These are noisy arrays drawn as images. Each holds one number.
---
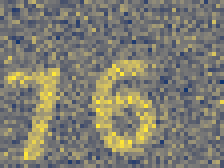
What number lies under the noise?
76
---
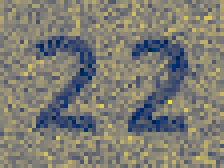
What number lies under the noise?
22
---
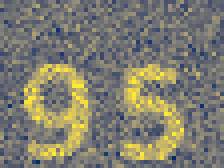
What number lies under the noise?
95
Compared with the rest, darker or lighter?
lighter
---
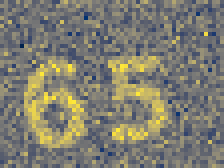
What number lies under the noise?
65
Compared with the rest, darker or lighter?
lighter
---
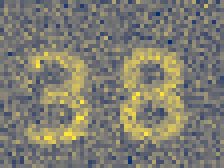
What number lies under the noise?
38
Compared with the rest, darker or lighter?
lighter
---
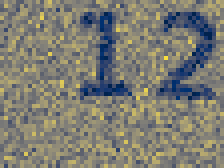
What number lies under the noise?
12
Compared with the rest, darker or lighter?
darker
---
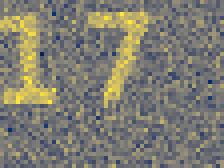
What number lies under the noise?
17
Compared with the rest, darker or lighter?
lighter
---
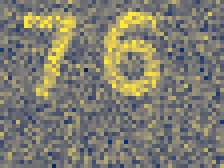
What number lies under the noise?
76
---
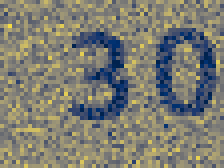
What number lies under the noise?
30
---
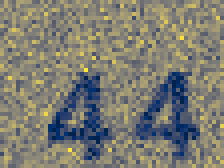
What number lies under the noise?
44
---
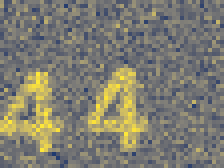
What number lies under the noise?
44
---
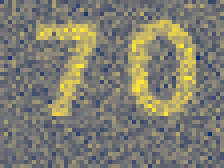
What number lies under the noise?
70
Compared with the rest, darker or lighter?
lighter
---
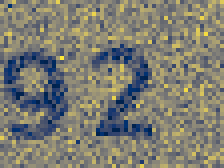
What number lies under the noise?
92
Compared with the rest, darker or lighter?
darker
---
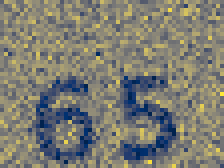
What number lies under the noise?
65
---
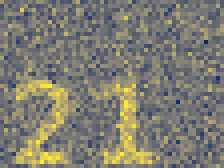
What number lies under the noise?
21
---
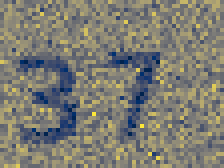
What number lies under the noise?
37
